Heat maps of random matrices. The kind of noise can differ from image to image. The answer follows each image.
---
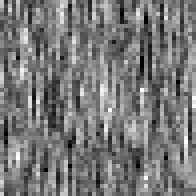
streaked along the columns
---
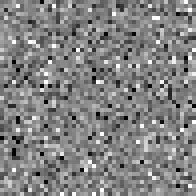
heavy tails
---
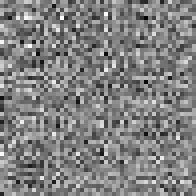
low rank plus noise
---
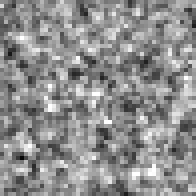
blotchy
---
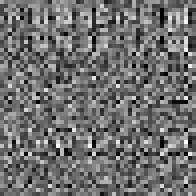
low rank plus noise
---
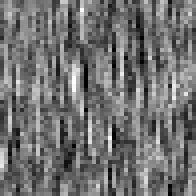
streaked along the columns
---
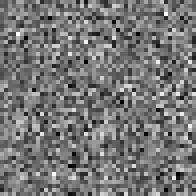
low rank plus noise
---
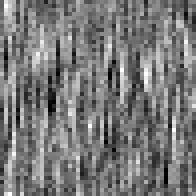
streaked along the columns
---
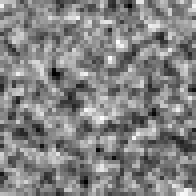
blotchy
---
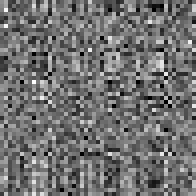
low rank plus noise
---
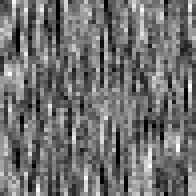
streaked along the columns
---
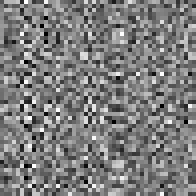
low rank plus noise
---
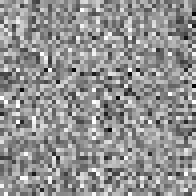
low rank plus noise
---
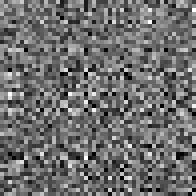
low rank plus noise
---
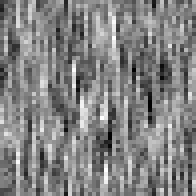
streaked along the columns
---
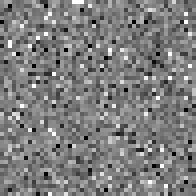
heavy tails
